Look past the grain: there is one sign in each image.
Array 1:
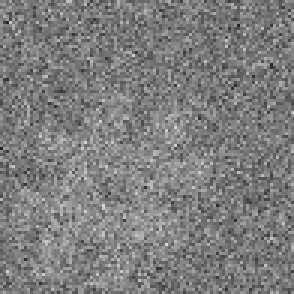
hash sign
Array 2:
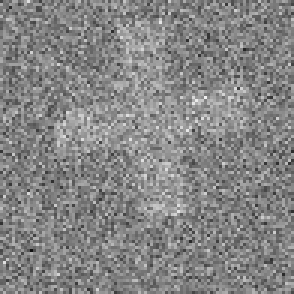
plus sign
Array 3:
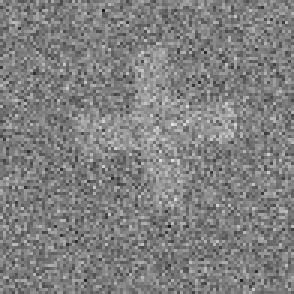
plus sign
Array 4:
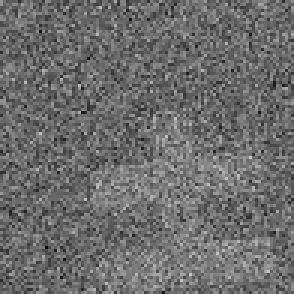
plus-minus sign
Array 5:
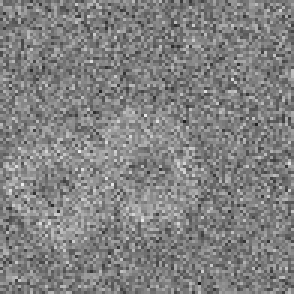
infinity sign
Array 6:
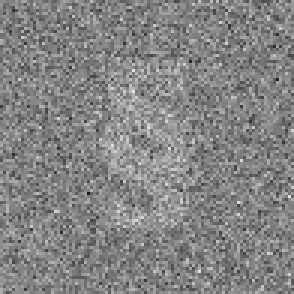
section sign
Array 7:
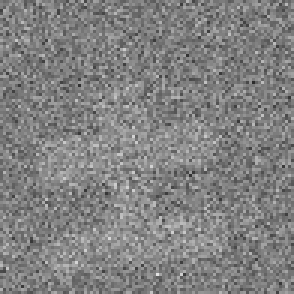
plus-minus sign
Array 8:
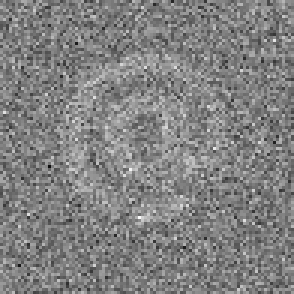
at sign
